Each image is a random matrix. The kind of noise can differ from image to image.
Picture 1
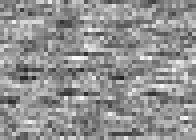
streaked along the rows
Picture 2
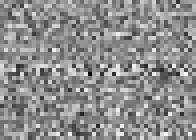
rows of uneven size
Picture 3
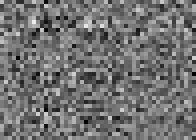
low rank plus noise
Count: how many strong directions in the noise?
two
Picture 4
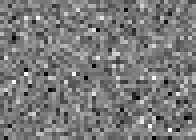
heavy tails
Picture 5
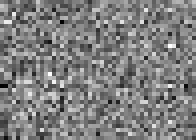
low rank plus noise
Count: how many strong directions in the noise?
three or four
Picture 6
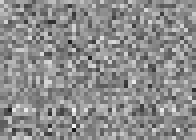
low rank plus noise
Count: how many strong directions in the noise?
two
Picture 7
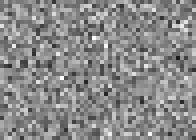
independent entries
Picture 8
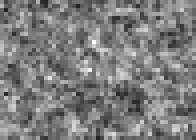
blotchy
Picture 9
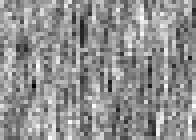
streaked along the columns
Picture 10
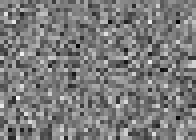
low rank plus noise
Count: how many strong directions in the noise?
three or four
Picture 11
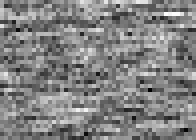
streaked along the rows
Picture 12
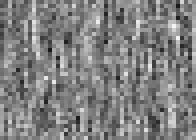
streaked along the columns
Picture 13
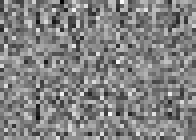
low rank plus noise
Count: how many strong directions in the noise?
three or four
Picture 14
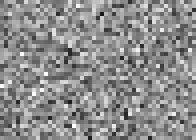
independent entries
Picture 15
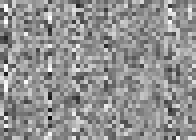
columns of uneven size
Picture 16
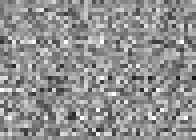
rows of uneven size
